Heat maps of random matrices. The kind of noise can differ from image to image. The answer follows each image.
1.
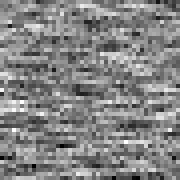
streaked along the rows
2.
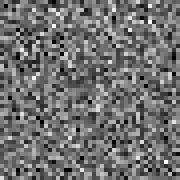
independent entries
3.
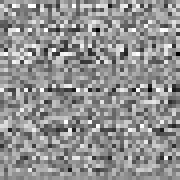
rows of uneven size
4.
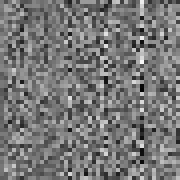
columns of uneven size
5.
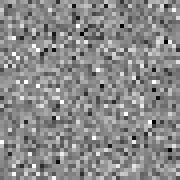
heavy tails
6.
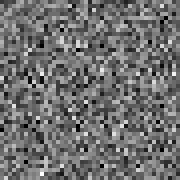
low rank plus noise
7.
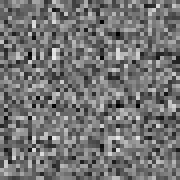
low rank plus noise
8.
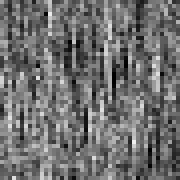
streaked along the columns
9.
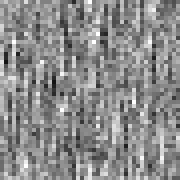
streaked along the columns
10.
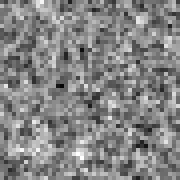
blotchy
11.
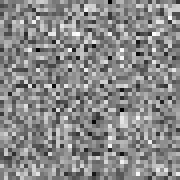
low rank plus noise
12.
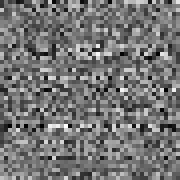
rows of uneven size
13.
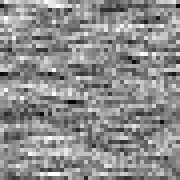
streaked along the rows
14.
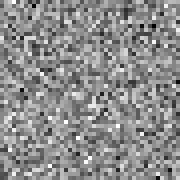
independent entries
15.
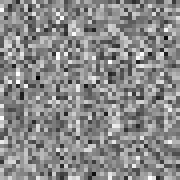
low rank plus noise
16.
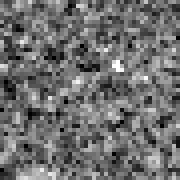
blotchy
